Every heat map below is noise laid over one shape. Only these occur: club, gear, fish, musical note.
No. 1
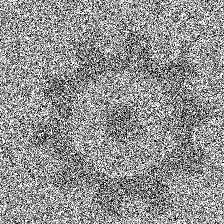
gear
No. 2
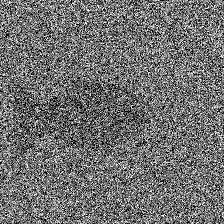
fish
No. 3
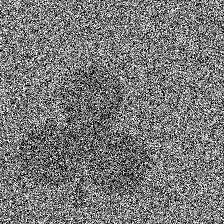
club
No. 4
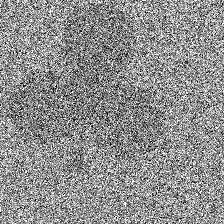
club
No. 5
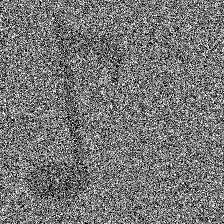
musical note
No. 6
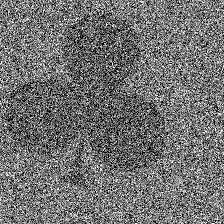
club
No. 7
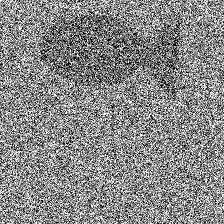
fish
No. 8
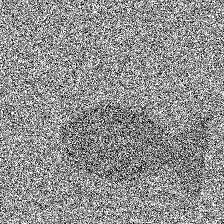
fish
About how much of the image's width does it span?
two thirds
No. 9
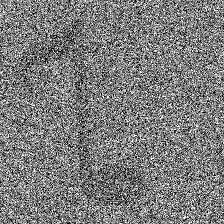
musical note
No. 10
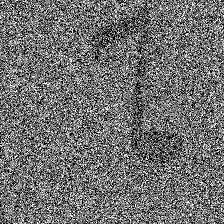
musical note
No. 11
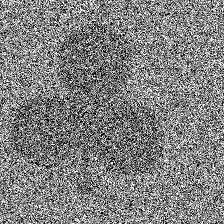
club
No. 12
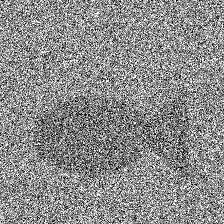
fish
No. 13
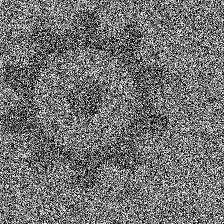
gear
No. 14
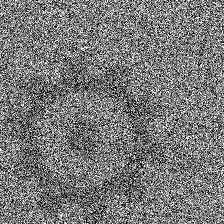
gear
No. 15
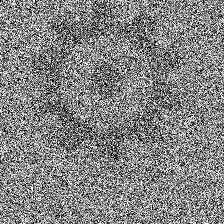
gear
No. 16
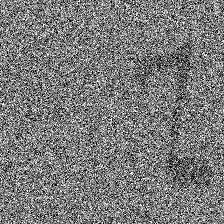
musical note
